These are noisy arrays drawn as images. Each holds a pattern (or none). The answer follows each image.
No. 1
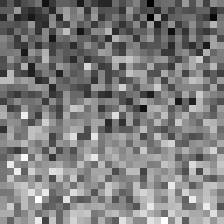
a smooth slope
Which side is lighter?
bottom
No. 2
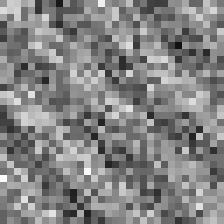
diagonal stripes
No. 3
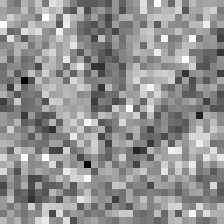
spokes from one point
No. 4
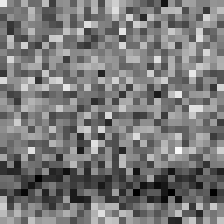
one horizontal stripe
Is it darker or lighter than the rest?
darker
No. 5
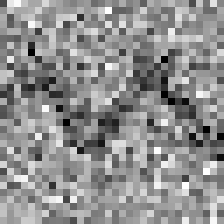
a wavy band
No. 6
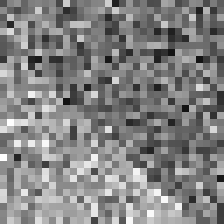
a sharp edge
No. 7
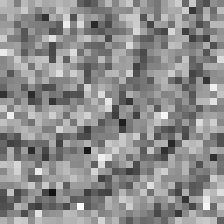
rings round one point
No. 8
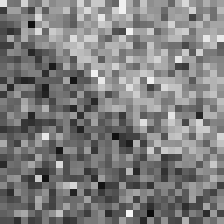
a sharp edge
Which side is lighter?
top right
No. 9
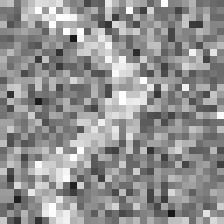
a wavy band
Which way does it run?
top to bottom
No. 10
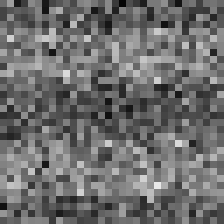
horizontal stripes
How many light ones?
2
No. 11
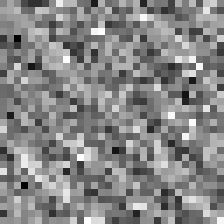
diagonal stripes
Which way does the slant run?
top left to bottom right
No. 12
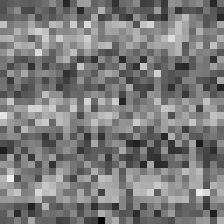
horizontal stripes
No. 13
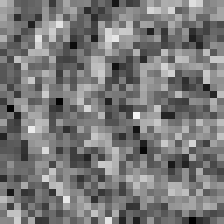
rings round one point
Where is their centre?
middle right
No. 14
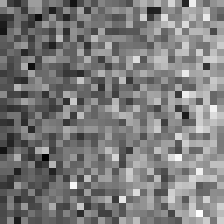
a smooth slope
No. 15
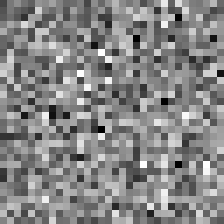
only noise
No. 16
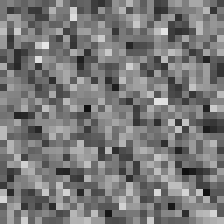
diagonal stripes
